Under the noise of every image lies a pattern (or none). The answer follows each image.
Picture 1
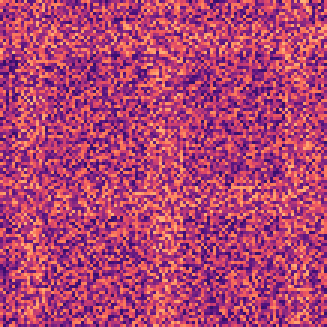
bands of rows crossing bands of columns
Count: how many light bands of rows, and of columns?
2 and 3
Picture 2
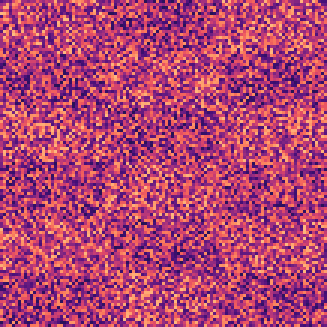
a checkerboard
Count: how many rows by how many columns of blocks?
6 by 3
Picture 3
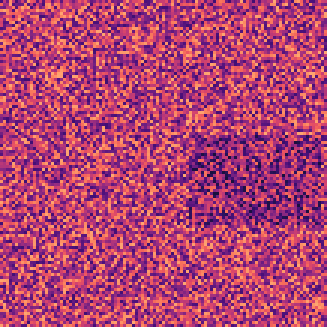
one block
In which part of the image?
middle right
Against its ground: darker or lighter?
darker
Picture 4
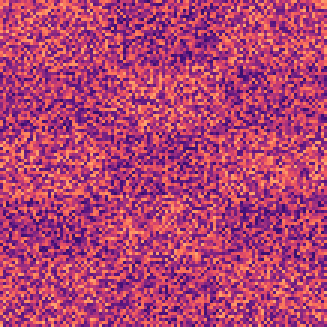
a checkerboard
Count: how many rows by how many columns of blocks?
5 by 3
